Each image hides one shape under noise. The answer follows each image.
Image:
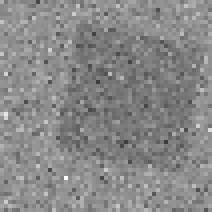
square
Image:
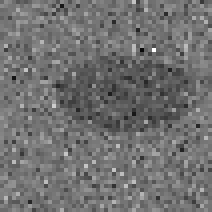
ellipse
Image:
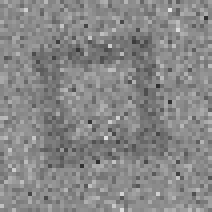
square frame
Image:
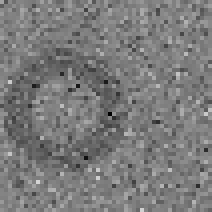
ring
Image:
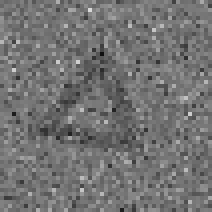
triangle frame
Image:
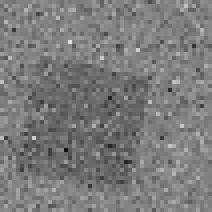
square
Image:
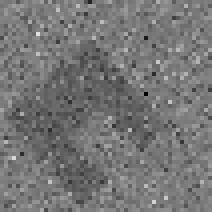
square with a notch
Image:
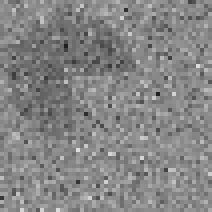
disc with a wedge cut out
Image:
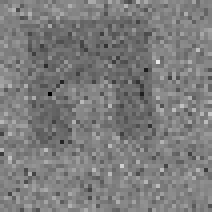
square with a notch
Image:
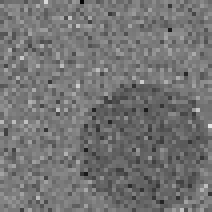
disc
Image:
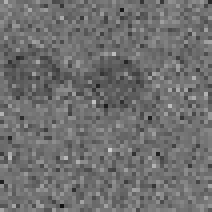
dumbbell
